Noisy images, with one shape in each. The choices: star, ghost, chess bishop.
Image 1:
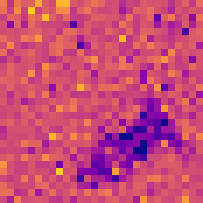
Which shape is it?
chess bishop
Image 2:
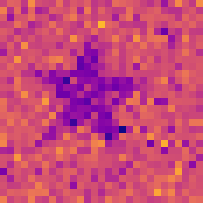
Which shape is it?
star
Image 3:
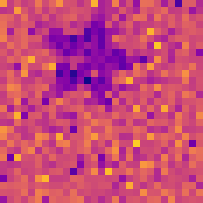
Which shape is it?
star
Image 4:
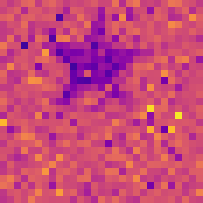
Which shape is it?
star
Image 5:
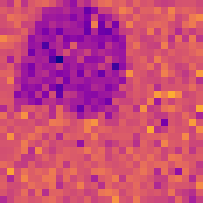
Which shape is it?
ghost
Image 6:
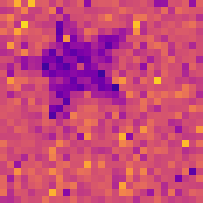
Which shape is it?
star
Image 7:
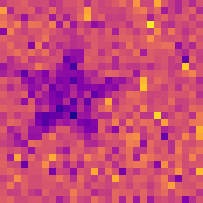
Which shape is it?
star
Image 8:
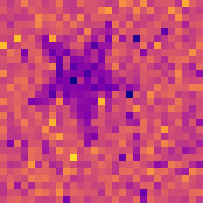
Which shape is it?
star
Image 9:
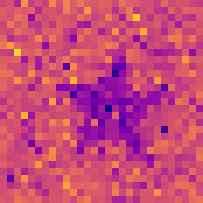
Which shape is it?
star
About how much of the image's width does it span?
two thirds
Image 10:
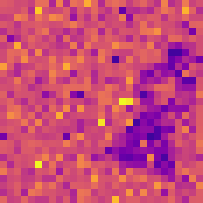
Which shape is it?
chess bishop
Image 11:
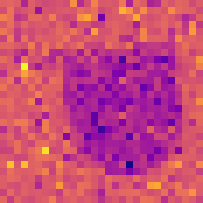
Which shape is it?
ghost
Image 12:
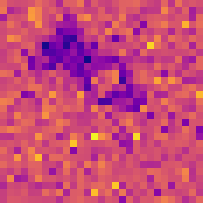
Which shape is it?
chess bishop
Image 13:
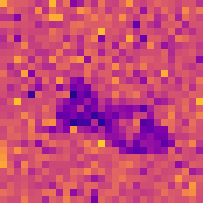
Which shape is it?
chess bishop
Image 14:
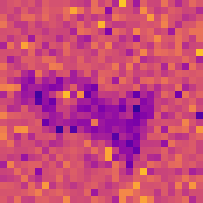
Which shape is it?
chess bishop
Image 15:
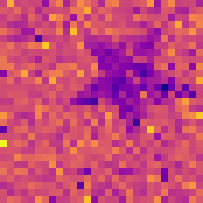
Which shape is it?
star
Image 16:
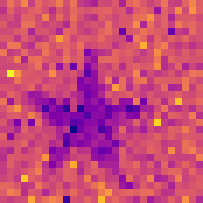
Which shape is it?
star
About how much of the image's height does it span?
two thirds
